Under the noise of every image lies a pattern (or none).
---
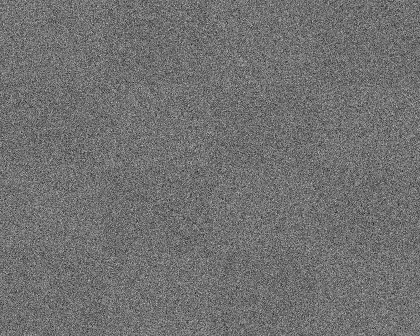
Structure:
a checkerboard
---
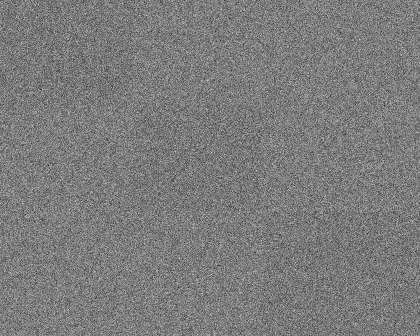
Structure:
blocks along the diagonal
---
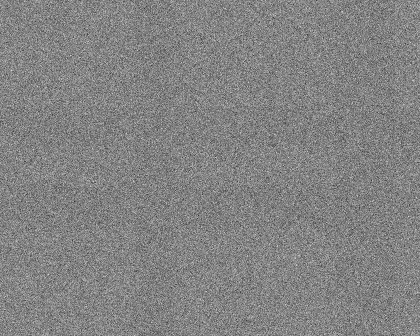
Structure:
bands of rows crossing bands of columns
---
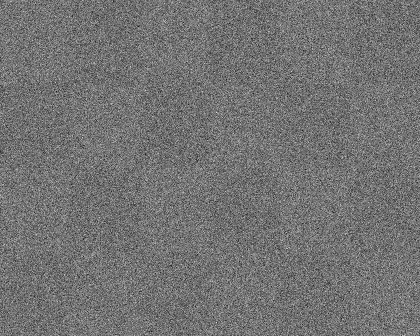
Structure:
a checkerboard
